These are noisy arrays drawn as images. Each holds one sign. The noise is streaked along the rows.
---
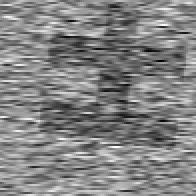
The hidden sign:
plus-minus sign
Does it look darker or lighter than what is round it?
darker
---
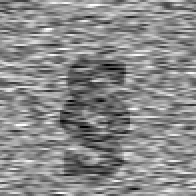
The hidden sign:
section sign
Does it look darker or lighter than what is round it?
darker
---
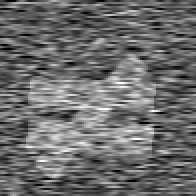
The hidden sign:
not-equal sign
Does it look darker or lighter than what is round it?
lighter
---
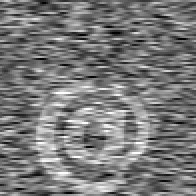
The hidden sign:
at sign
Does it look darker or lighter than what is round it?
lighter
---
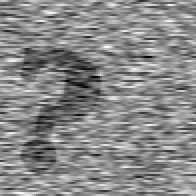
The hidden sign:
question mark
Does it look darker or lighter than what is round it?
darker
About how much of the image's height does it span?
two thirds
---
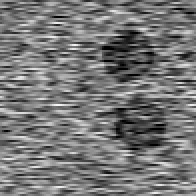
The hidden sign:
colon
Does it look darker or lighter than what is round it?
darker
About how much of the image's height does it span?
two thirds
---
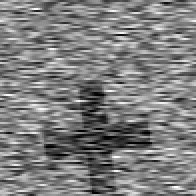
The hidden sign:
plus sign
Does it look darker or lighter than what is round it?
darker
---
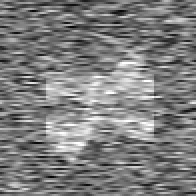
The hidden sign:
not-equal sign
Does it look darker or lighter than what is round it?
lighter
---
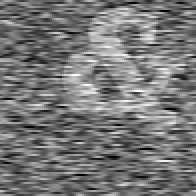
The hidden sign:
ampersand
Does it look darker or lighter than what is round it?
lighter
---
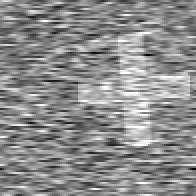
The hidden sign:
plus sign
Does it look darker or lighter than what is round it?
lighter
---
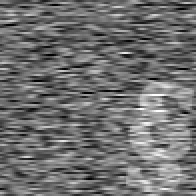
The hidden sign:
section sign
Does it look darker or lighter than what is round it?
lighter
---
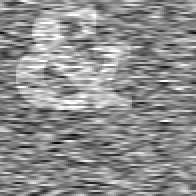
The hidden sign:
ampersand
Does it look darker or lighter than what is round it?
lighter
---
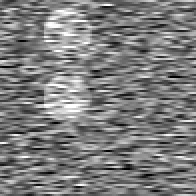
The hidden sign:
colon
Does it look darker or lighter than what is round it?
lighter
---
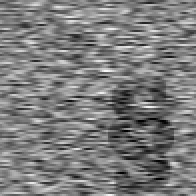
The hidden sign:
section sign
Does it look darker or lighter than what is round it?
darker
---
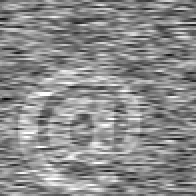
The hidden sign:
at sign
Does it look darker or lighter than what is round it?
lighter
